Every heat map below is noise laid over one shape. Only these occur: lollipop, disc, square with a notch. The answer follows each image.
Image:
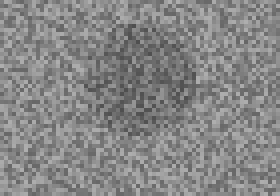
disc
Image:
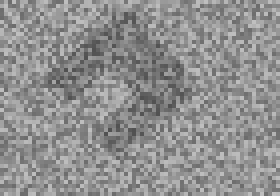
square with a notch
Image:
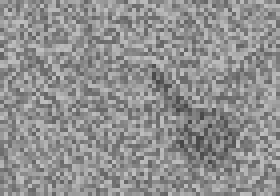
lollipop
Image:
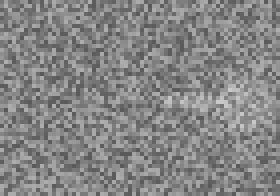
lollipop
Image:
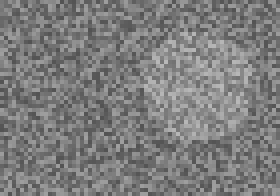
disc
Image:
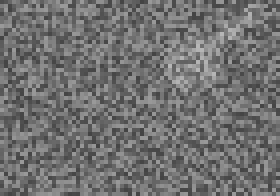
lollipop
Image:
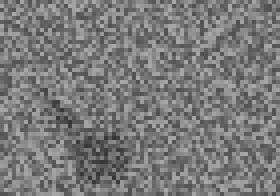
lollipop
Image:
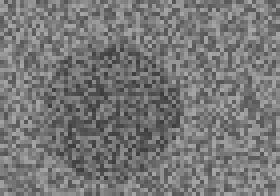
disc
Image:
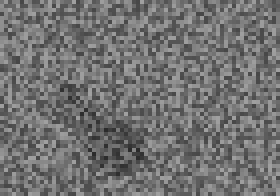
lollipop
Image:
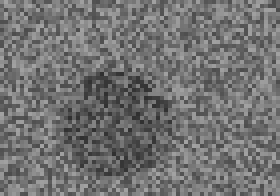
disc
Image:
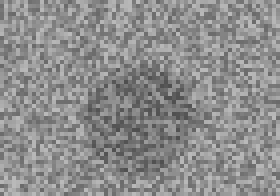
disc
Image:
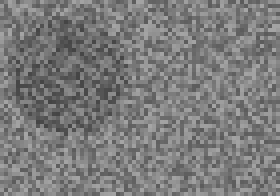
disc
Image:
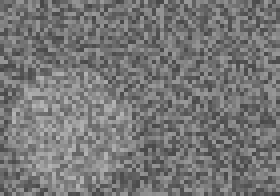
disc
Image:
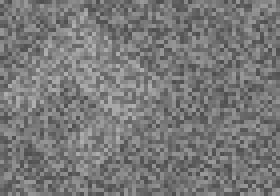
square with a notch
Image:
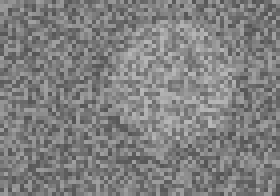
disc
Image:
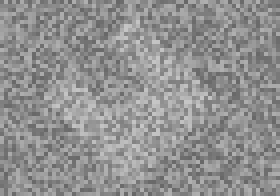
square with a notch
